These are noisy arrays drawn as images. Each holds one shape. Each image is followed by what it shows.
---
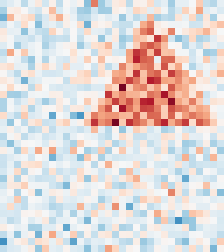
triangle
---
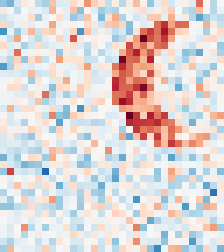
crescent
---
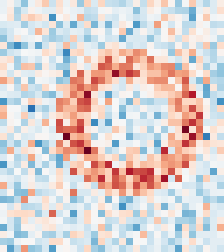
ring
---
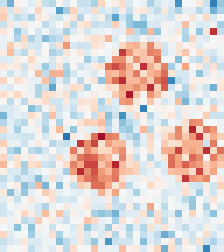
three dots
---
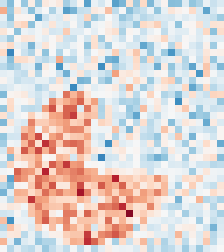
disc with a wedge cut out
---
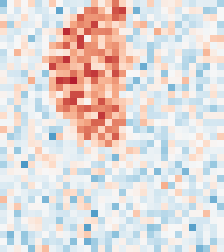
half disc
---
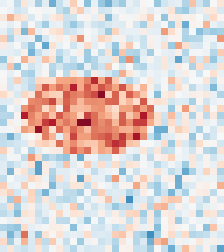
ellipse
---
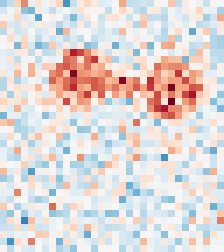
dumbbell
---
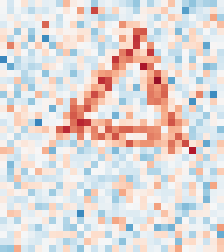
triangle frame
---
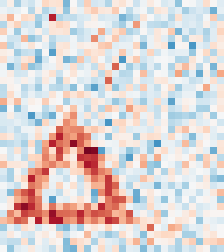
triangle frame
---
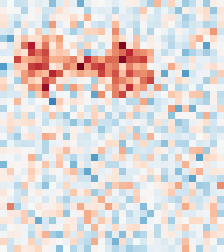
dumbbell
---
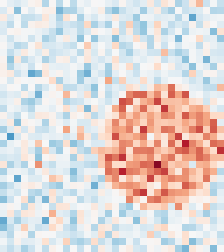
disc
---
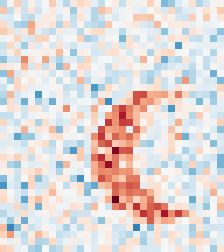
crescent
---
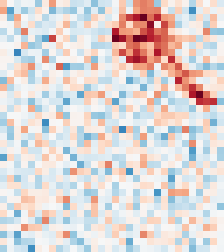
lollipop
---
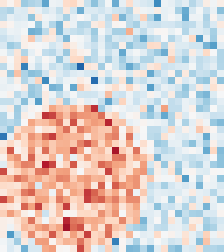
disc
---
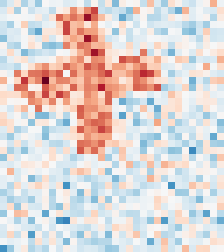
cross
